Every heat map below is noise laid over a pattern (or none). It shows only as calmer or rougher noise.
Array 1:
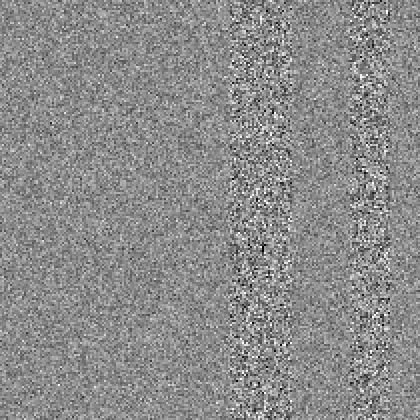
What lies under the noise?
bands of columns
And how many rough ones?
2
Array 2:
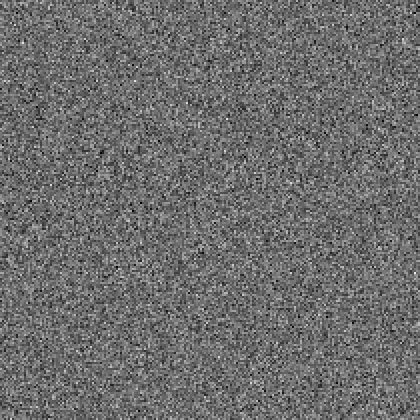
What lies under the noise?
only noise
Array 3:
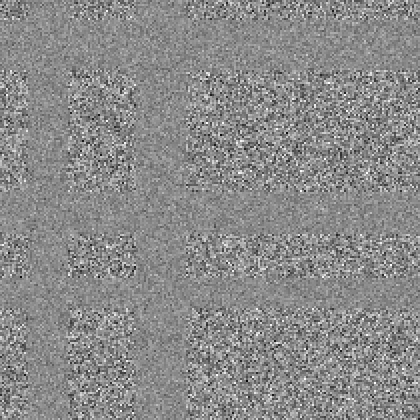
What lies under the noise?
bands of rows crossing bands of columns
